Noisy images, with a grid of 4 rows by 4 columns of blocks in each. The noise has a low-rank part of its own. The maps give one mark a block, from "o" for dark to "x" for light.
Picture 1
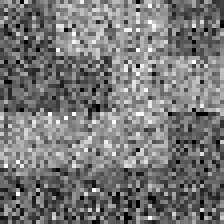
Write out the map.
o x x o
o o x x
x x x o
o o o o
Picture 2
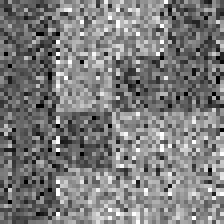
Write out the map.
o x x o
o x o o
o o x x
o x x x
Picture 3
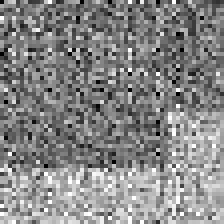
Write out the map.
o o o o
o o o o
o o o x
x x x x
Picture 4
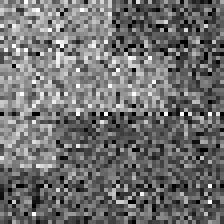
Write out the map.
x x o o
x x x o
x o o o
o o o o
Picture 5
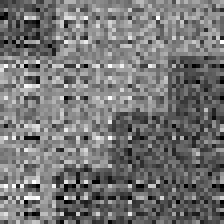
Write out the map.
o x x x
x x x o
x x o o
x o o o
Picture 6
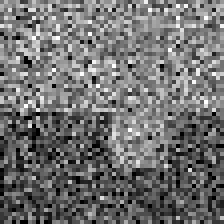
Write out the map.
x x x x
x x x x
o o x o
o o o o
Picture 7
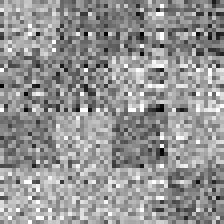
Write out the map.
x o o o
o o x x
o x o x
x x x o
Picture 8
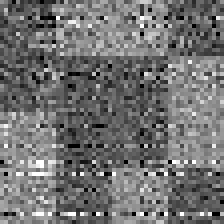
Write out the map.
o x x o
o o o x
x o o x
x o x o
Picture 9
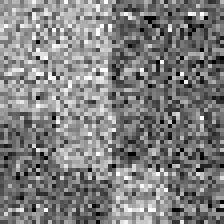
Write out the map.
x x o o
x x o o
o x o o
o o x o
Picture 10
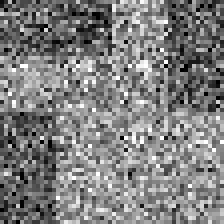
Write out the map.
o o x o
x x x o
o x x x
o x x x
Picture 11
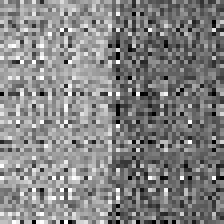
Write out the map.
x x o o
x x o o
x x o o
x x o o
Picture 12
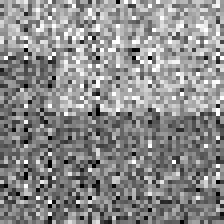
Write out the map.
x x x x
o x x x
o o o o
o o o o
